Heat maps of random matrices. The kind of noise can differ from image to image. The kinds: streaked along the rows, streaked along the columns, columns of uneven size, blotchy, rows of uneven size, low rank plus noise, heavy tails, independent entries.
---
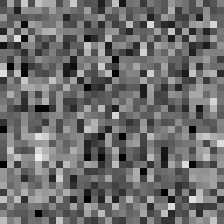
low rank plus noise
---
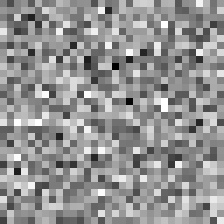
independent entries
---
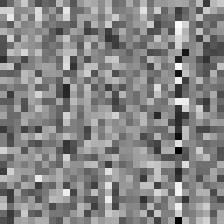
columns of uneven size
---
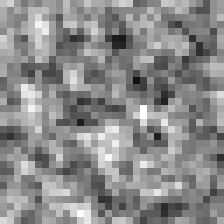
blotchy
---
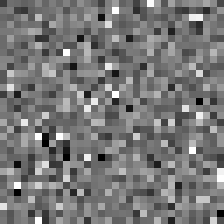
heavy tails
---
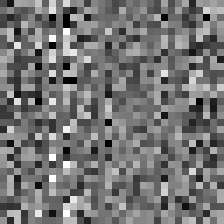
columns of uneven size
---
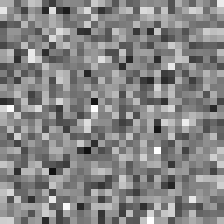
low rank plus noise
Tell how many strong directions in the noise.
three or four
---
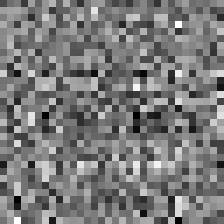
low rank plus noise
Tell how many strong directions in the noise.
two
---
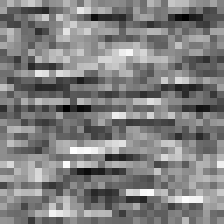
streaked along the rows
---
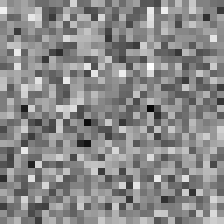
independent entries
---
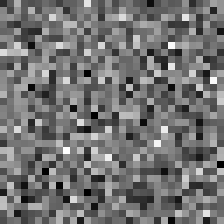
independent entries
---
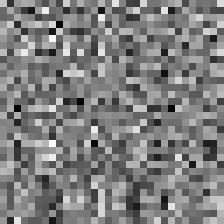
low rank plus noise
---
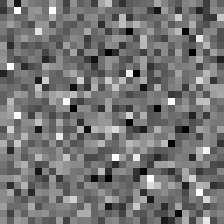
heavy tails
